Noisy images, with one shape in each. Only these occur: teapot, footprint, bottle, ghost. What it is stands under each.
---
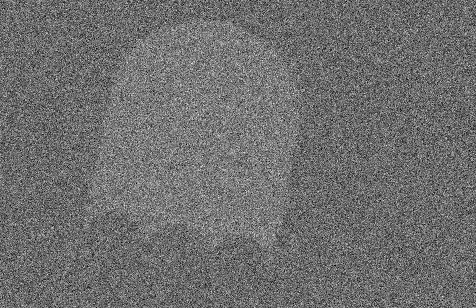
ghost
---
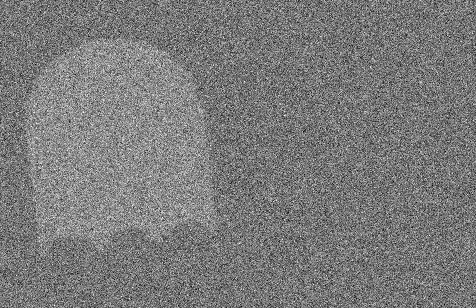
ghost
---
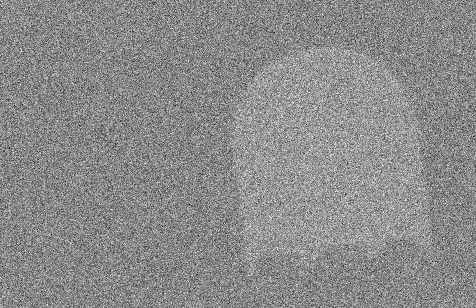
ghost
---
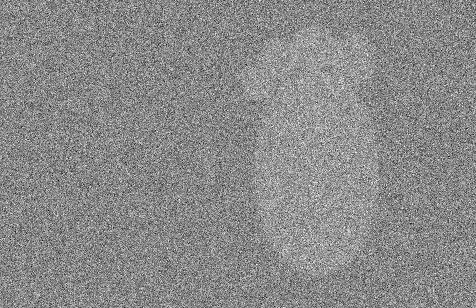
footprint
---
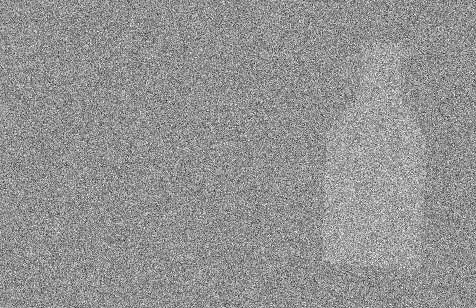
bottle
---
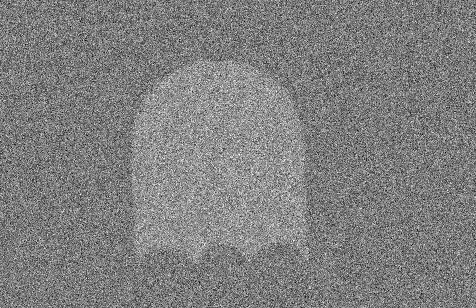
ghost
